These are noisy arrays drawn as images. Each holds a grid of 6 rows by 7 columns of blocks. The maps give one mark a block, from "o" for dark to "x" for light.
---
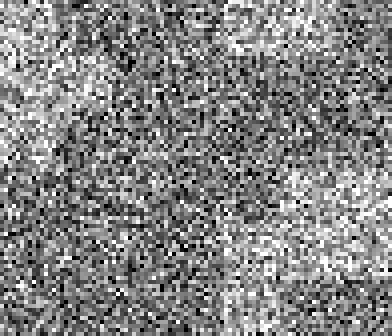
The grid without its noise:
x o o o x x o
x x o o o o o
x o o o o o o
o o o o o x x
o o o o x x x
o o o o x o o
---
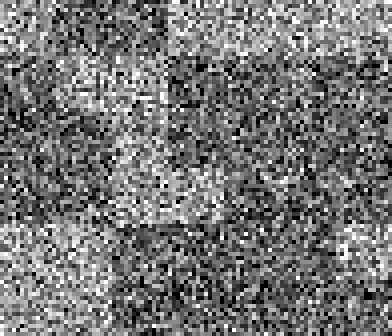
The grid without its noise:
x o o x x x x
o x x o o o o
o o x o o o o
o o x x o o o
x x o o o o x
x x o o o o o
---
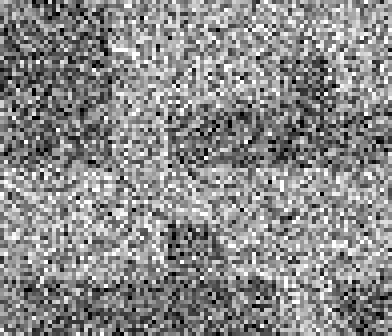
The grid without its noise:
o o x x x x x
o o x x x o x
o o x o o o o
x x x x x x x
x x x o x x x
o o o o o x o
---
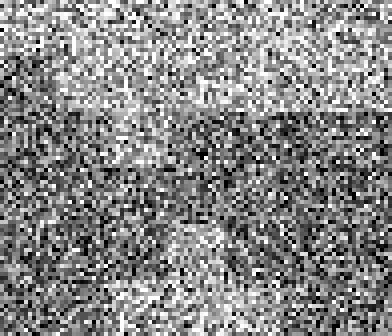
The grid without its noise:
x x x x x x x
o x x x x x x
o o x o o o o
o o o o o o o
o o o x o o o
o o x x x o o
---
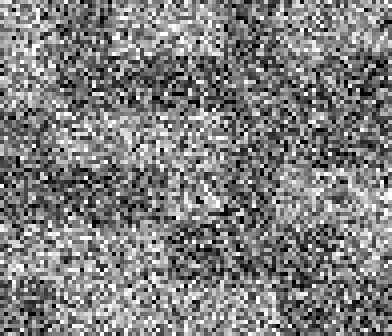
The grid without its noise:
x o x x o x x
x o o o o o o
o x x x o o o
o o o x o x x
x x x o o o x
o x x x x o o
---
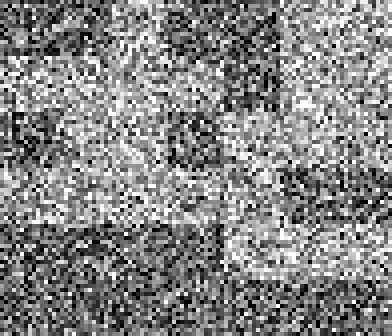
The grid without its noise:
o o x o o x x
x x x x o x x
o x x o x x x
x x x x x o o
o o o o x x x
o o o o o o o
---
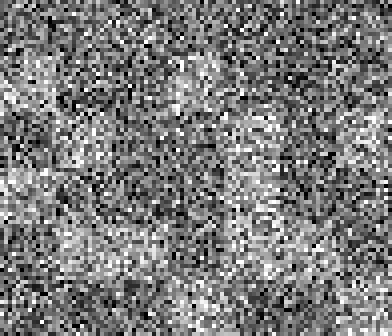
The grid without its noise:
o o o o o o o
x o o x o o o
o x o o x o x
x o o o x o o
o x x o x x o
o o o x o o x
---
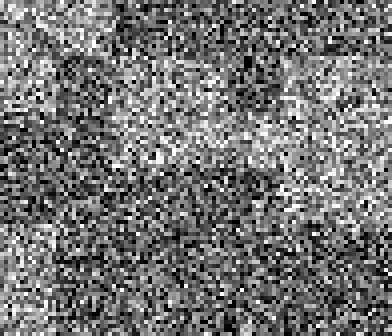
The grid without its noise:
x x o o o o o
x o x x o x x
o o x x x x x
o o o o o x x
x o o o o o o
x o o o o o o
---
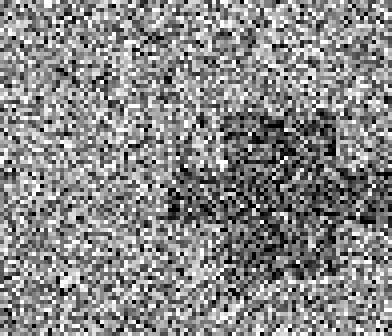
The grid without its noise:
x x x x x x x
x x x x x x x
x x x x o o x
x x x o o o o
x x x x o o x
x x x x x x x
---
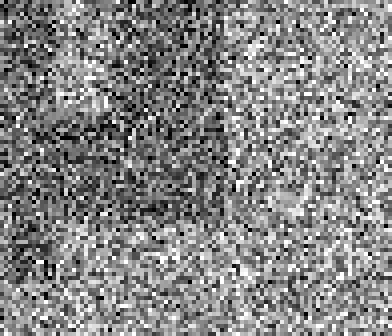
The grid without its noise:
o x o o x x x
o x o o x x x
o o o o x x x
o o o o x x x
o x x x x x x
x x x x x x x
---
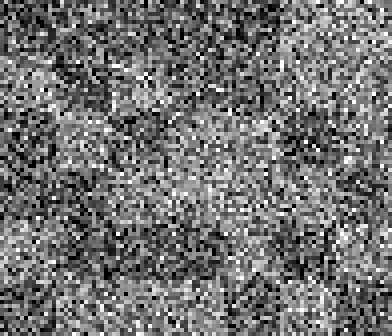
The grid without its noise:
o o o o o x x
x o x o o x x
o x o x x o x
o o x x x x o
x o o o x o x
o x x x o x o
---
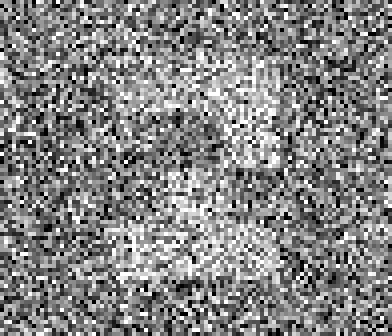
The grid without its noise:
o o o o o o o
o o x x x o o
o o o o x o o
o o o x o o o
o o x x x o o
o o o o o o o
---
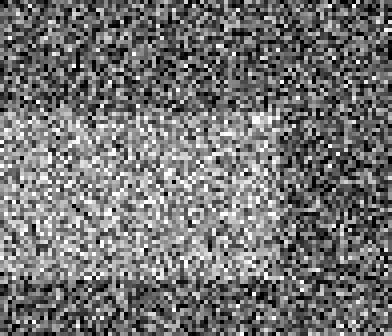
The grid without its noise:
o o o o o o o
o o o o o o o
x x x x x o o
x x x x x o o
x x x x x o o
o o o o o o o
